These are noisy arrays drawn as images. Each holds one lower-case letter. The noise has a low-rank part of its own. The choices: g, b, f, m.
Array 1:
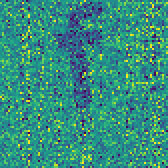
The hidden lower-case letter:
f
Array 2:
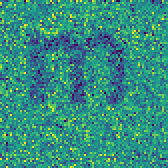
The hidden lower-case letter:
m
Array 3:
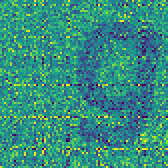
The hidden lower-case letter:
g
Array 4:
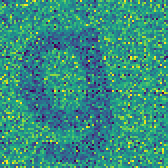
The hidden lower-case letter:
g
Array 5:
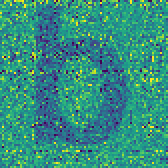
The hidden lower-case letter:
b
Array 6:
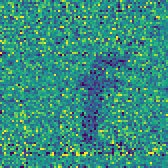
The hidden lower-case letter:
f
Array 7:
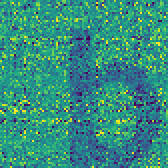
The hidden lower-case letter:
b
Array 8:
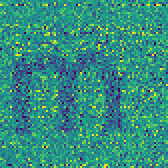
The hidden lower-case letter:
m
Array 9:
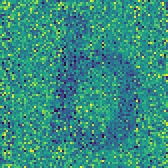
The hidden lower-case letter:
b
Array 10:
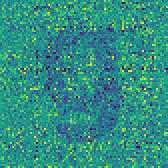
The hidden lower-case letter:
g
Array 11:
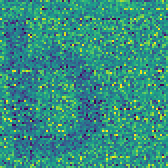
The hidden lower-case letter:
b
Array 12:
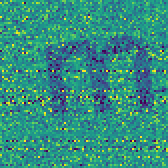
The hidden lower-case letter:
m
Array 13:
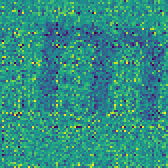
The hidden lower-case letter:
m
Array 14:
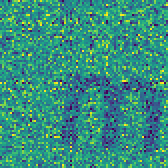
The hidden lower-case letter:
m
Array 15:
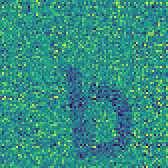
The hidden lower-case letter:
b
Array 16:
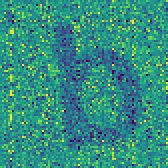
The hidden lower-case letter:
b
